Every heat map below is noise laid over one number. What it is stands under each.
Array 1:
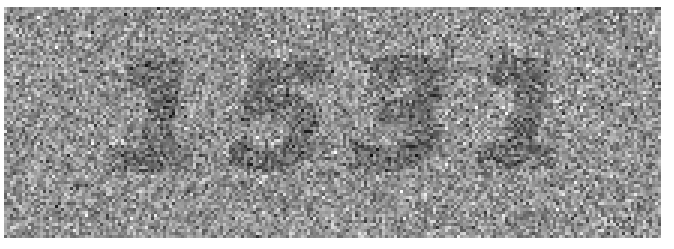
1531
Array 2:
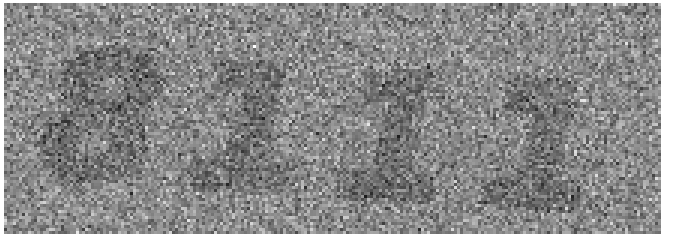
8111
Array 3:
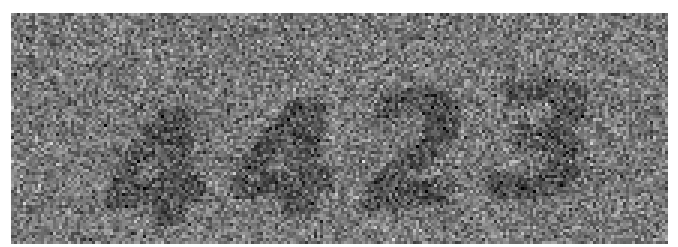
4423
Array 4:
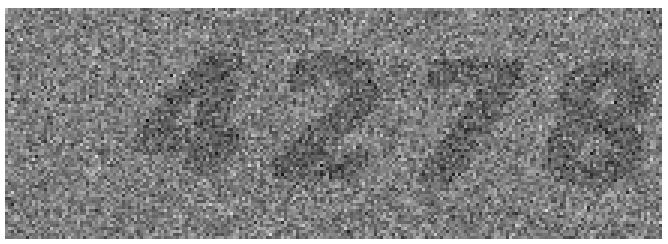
4278
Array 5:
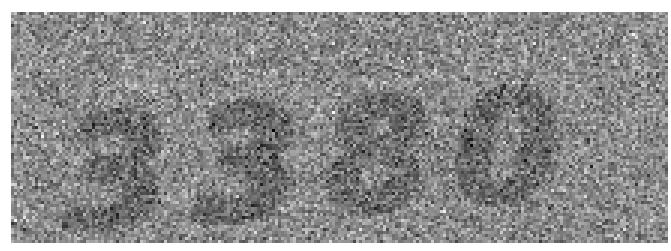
3380
